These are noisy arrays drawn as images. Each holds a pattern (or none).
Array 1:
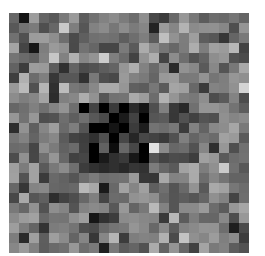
one block
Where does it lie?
centre
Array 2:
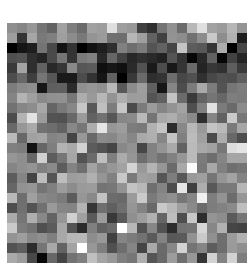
one band of rows
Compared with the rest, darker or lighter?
darker
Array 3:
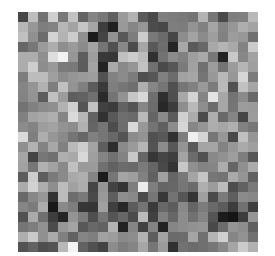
bands of rows crossing bands of columns
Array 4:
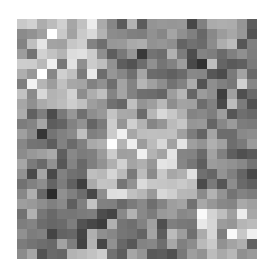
blocks along the diagonal
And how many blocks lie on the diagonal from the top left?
3
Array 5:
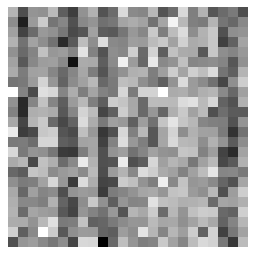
bands of columns
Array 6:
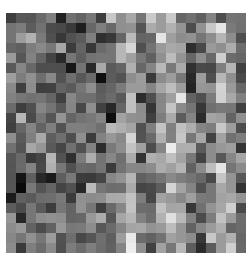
bands of columns
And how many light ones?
3
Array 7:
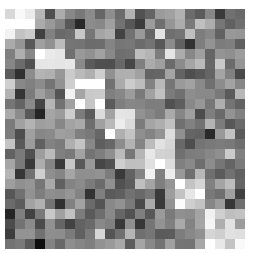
blocks along the diagonal
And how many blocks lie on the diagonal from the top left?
7
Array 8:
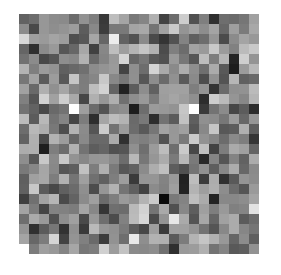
only noise
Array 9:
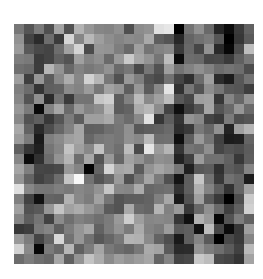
bands of columns
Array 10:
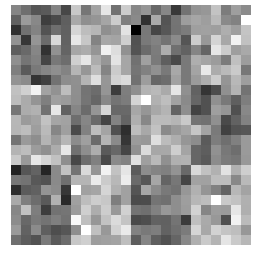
a checkerboard
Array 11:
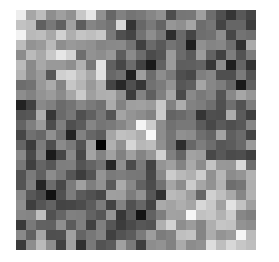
blocks along the diagonal
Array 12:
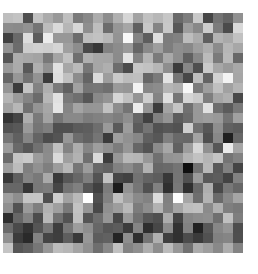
bands of rows
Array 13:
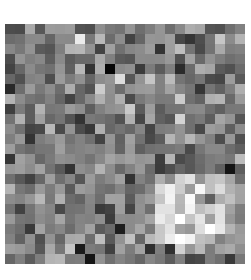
one block
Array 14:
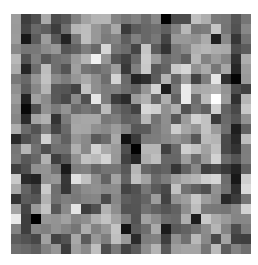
bands of columns
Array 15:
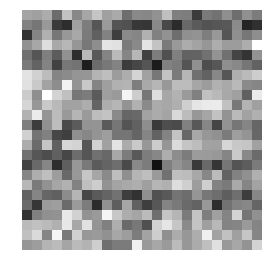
bands of rows
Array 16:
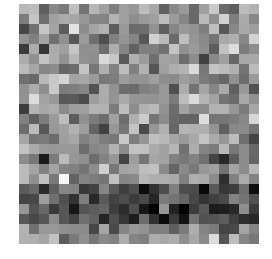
one band of rows
